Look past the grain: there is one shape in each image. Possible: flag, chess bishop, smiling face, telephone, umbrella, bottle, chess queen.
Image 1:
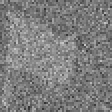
flag
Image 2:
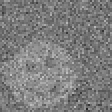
smiling face
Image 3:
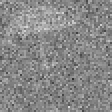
umbrella
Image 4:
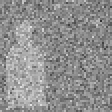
bottle
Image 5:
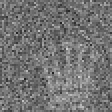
chess queen
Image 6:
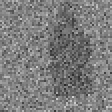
bottle
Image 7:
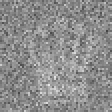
chess queen
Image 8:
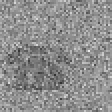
telephone
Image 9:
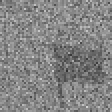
flag
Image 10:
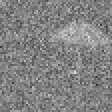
umbrella
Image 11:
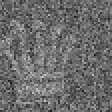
chess queen
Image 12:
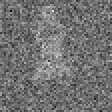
chess bishop
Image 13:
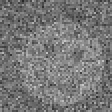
smiling face
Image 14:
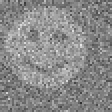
smiling face
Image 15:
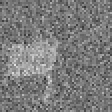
flag
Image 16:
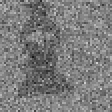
chess bishop
